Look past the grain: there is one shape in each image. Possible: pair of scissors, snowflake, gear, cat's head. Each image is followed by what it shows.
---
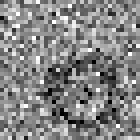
dark gear
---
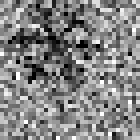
dark snowflake
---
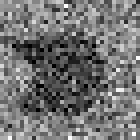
dark cat's head
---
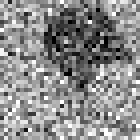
dark cat's head
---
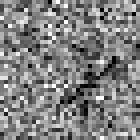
dark pair of scissors
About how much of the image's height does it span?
two thirds
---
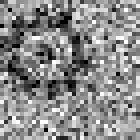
dark gear
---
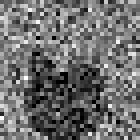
dark cat's head
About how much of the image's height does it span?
two thirds
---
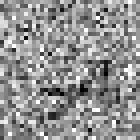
dark pair of scissors
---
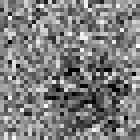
dark snowflake
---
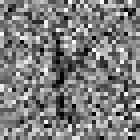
dark pair of scissors
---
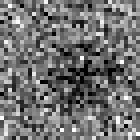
dark snowflake
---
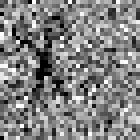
dark pair of scissors
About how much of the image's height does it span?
two thirds
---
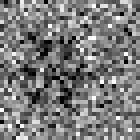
dark snowflake
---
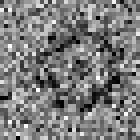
dark gear
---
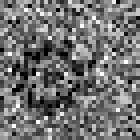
dark gear
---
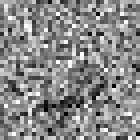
dark pair of scissors
